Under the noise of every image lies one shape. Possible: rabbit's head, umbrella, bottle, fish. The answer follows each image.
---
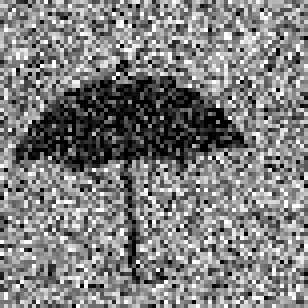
umbrella
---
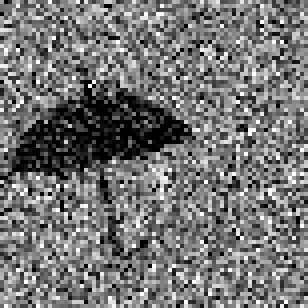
umbrella
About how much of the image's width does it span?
two thirds
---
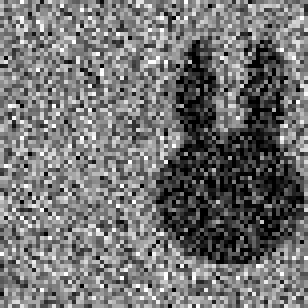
rabbit's head
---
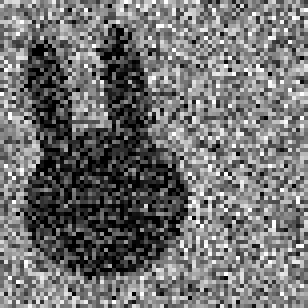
rabbit's head
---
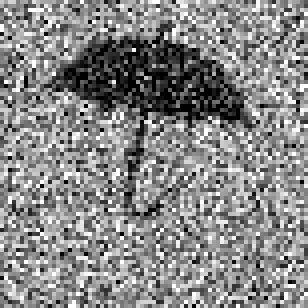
umbrella
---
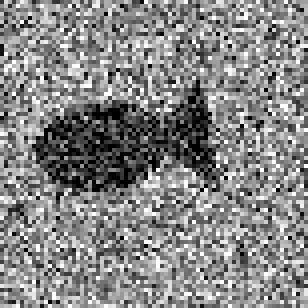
fish
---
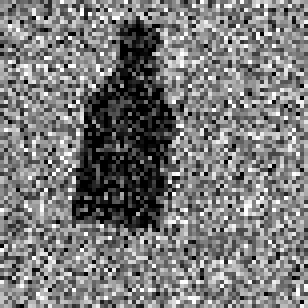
bottle
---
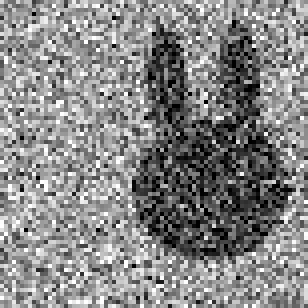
rabbit's head
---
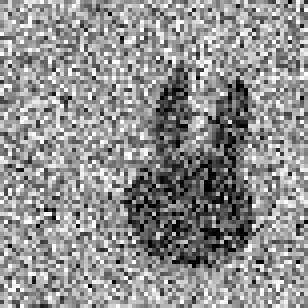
rabbit's head
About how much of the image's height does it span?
two thirds
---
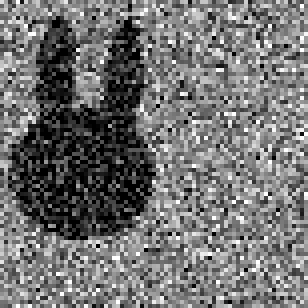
rabbit's head
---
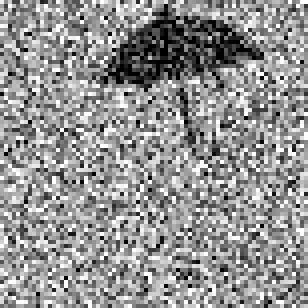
umbrella
